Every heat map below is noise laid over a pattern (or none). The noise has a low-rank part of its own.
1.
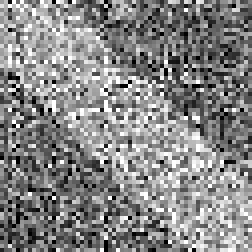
a diagonal band
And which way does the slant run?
top left to bottom right
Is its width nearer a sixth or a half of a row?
a half
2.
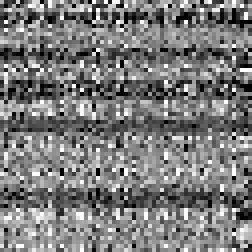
bands of rows
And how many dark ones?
5
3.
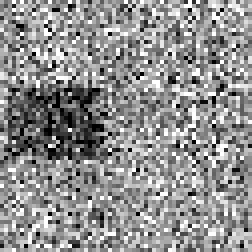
one block
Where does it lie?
middle left
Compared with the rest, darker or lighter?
darker
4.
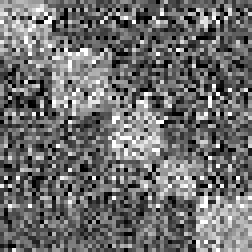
blocks along the diagonal
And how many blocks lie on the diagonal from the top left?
5
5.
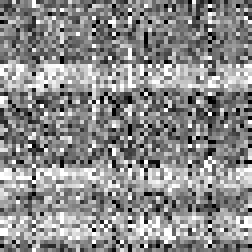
bands of rows
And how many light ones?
3
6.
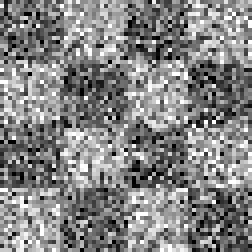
a checkerboard
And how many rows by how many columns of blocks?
4 by 4
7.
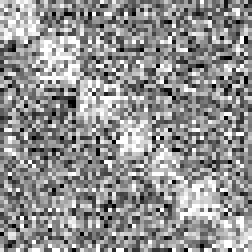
blocks along the diagonal
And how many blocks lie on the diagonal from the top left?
7
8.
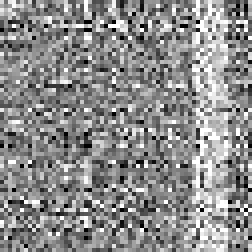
one band of columns
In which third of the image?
right
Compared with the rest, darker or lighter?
lighter
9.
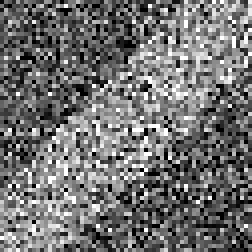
a diagonal band
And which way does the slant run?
bottom left to top right
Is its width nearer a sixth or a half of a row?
a half
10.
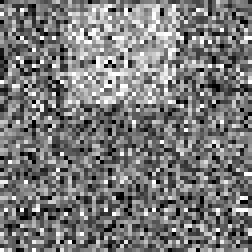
one block
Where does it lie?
top middle
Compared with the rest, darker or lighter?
lighter
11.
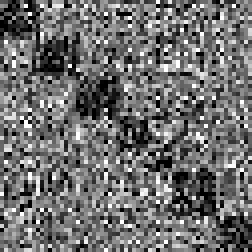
blocks along the diagonal
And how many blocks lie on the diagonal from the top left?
7
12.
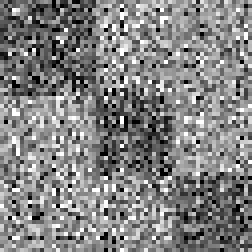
blocks along the diagonal
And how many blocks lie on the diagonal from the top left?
3
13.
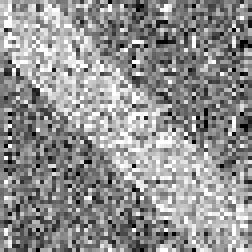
a diagonal band
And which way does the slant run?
top left to bottom right
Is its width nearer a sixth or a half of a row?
a half
